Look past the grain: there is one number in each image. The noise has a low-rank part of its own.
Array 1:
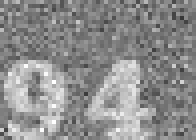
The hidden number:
94
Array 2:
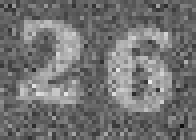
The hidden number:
26
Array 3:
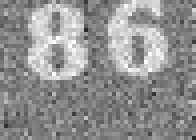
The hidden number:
86
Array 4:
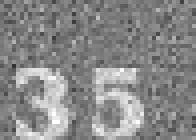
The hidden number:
35
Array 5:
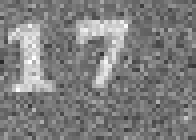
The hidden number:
17
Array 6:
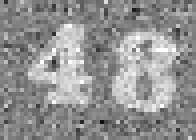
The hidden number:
48
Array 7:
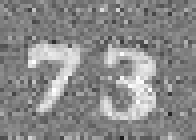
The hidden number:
73
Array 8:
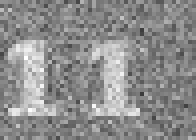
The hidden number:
11
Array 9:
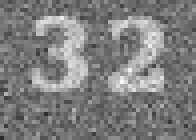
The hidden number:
32
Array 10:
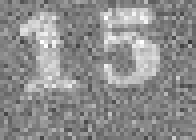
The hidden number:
15
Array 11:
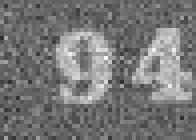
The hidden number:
94
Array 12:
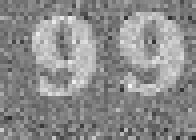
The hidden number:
99
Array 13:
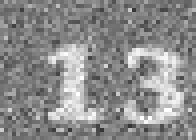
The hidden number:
13
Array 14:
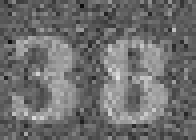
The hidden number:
38
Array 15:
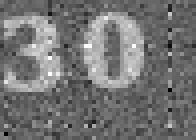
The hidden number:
30
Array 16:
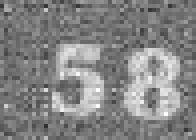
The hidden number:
58
